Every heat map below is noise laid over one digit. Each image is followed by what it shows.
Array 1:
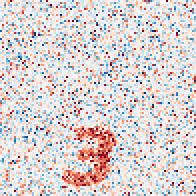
3
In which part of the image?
bottom middle
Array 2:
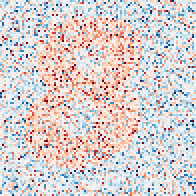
8
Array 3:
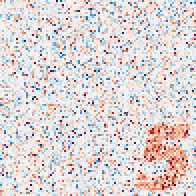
5
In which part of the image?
bottom right
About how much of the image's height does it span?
a third
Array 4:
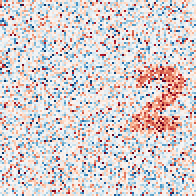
2
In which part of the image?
middle right
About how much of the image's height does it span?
a third
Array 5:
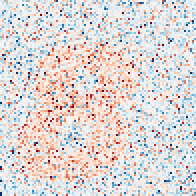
8
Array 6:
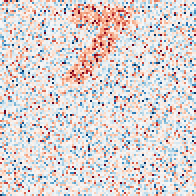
7
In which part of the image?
top middle
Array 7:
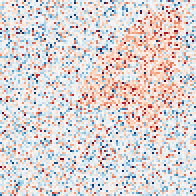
4
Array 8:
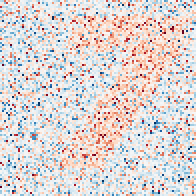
7
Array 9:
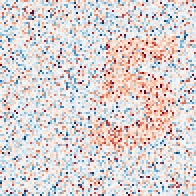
5
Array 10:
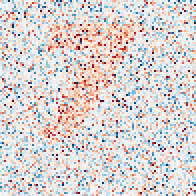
7
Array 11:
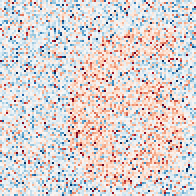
6
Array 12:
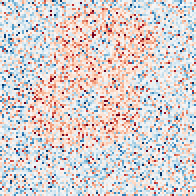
8
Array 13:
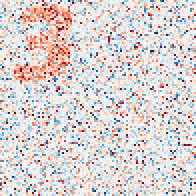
3
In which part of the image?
top left
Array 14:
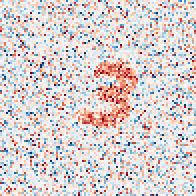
3
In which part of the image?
centre
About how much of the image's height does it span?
a third
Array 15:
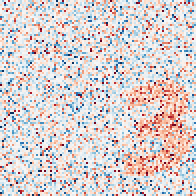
3
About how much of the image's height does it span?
half
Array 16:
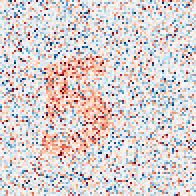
5
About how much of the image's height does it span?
half
